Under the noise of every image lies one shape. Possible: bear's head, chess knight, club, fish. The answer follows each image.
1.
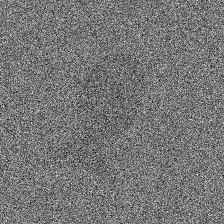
fish
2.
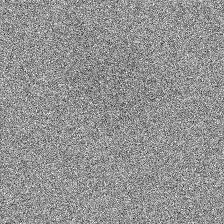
chess knight
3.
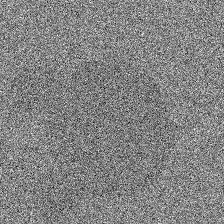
bear's head
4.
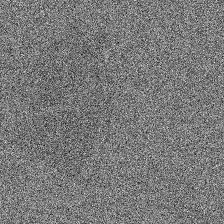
chess knight
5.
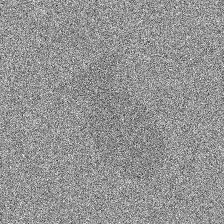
fish
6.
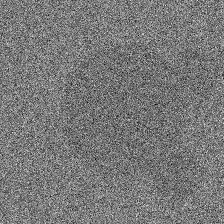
bear's head
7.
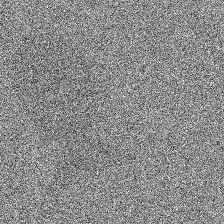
fish
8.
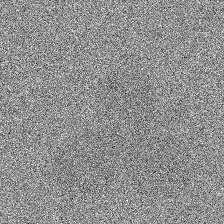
club
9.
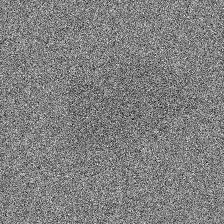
chess knight
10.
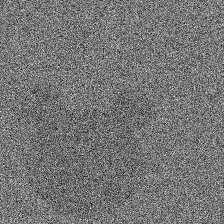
bear's head
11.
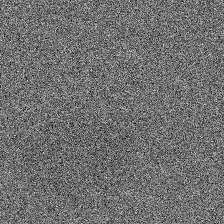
chess knight
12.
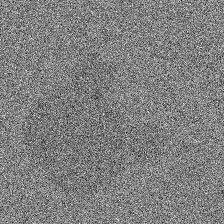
bear's head
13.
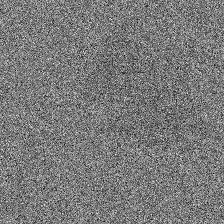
chess knight
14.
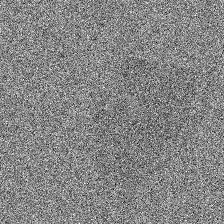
chess knight
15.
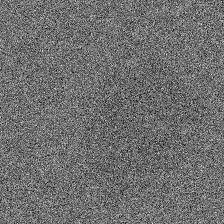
chess knight
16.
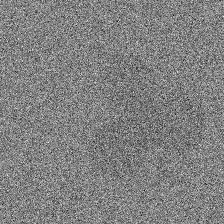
club
